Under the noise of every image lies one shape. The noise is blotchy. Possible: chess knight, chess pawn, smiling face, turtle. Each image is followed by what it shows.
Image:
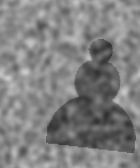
chess pawn
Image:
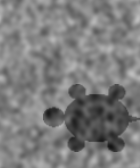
turtle
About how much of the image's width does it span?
two thirds
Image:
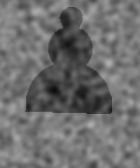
chess pawn
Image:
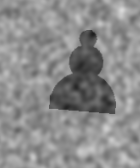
chess pawn
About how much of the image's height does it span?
half
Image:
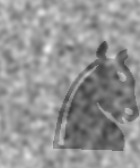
chess knight
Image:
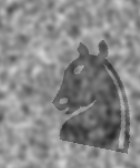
chess knight
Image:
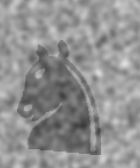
chess knight
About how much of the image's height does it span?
two thirds
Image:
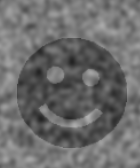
smiling face
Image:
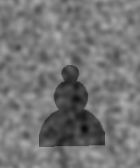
chess pawn
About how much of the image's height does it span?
half
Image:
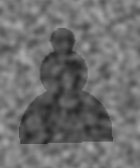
chess pawn
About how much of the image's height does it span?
two thirds
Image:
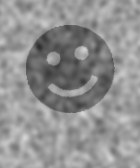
smiling face
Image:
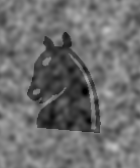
chess knight
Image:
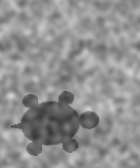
turtle
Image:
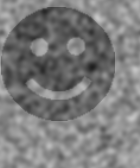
smiling face
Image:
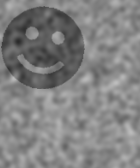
smiling face
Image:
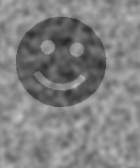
smiling face
